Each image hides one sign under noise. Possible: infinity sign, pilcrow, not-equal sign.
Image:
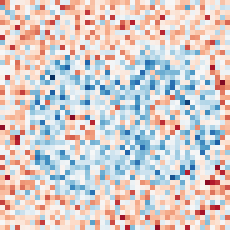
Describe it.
blue infinity sign
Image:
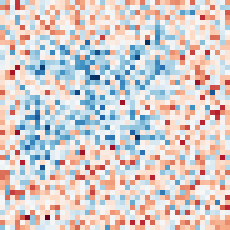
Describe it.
blue not-equal sign
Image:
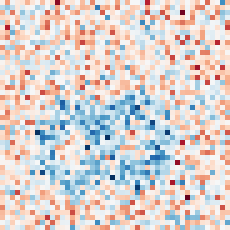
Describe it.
blue infinity sign
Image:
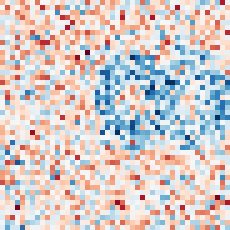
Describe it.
blue infinity sign
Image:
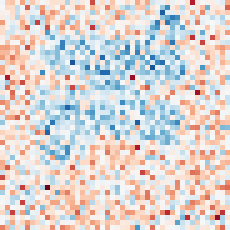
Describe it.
blue not-equal sign
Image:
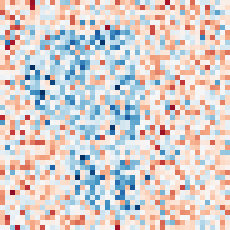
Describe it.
blue pilcrow
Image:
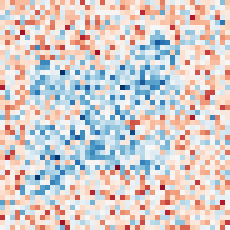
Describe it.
blue not-equal sign
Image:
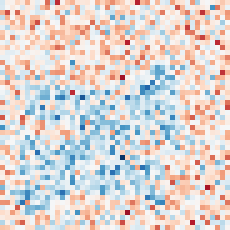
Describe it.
blue not-equal sign
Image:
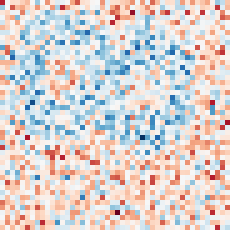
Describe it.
blue infinity sign
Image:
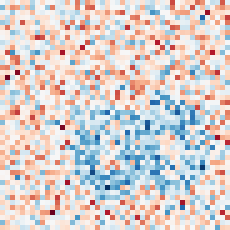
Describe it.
blue infinity sign
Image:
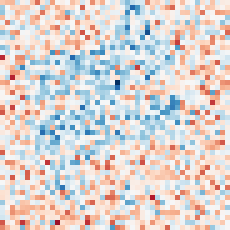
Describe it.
blue not-equal sign
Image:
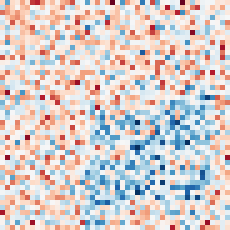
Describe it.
blue not-equal sign
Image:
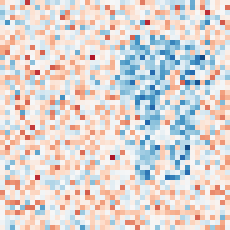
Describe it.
blue pilcrow
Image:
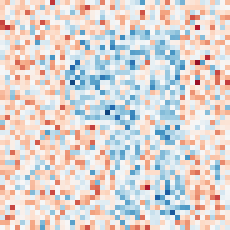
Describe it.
blue pilcrow
